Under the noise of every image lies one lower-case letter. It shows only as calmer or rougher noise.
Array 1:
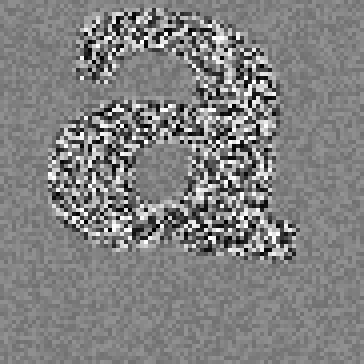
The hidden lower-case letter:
a
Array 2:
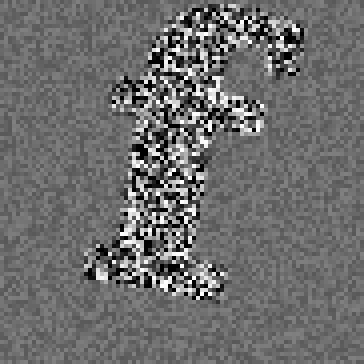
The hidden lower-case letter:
f
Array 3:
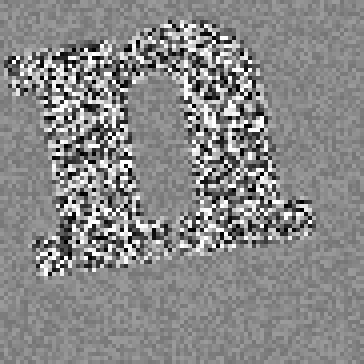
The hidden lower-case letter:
n
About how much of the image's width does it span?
nearly all
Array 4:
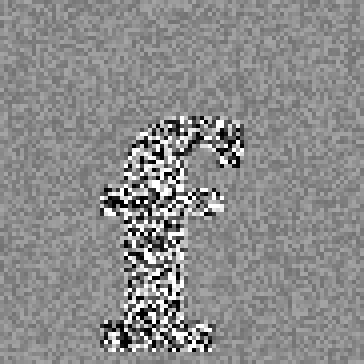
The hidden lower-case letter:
f
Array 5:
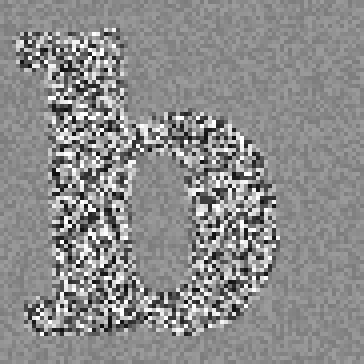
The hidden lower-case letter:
b
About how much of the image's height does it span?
nearly all
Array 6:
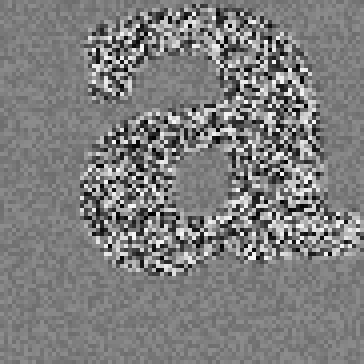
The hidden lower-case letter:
a
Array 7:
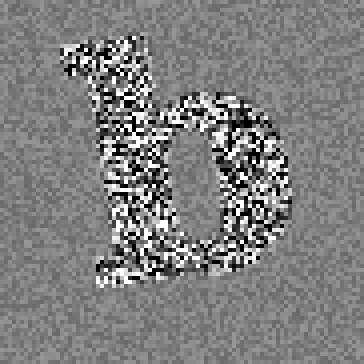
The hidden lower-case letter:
b
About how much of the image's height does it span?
two thirds
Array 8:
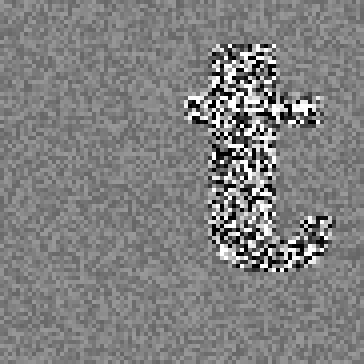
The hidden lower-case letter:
t
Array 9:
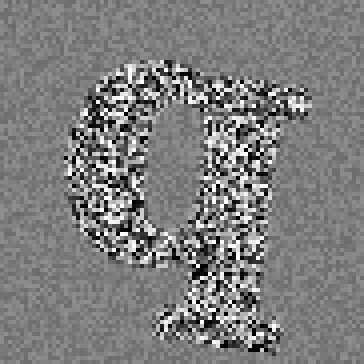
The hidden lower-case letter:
q
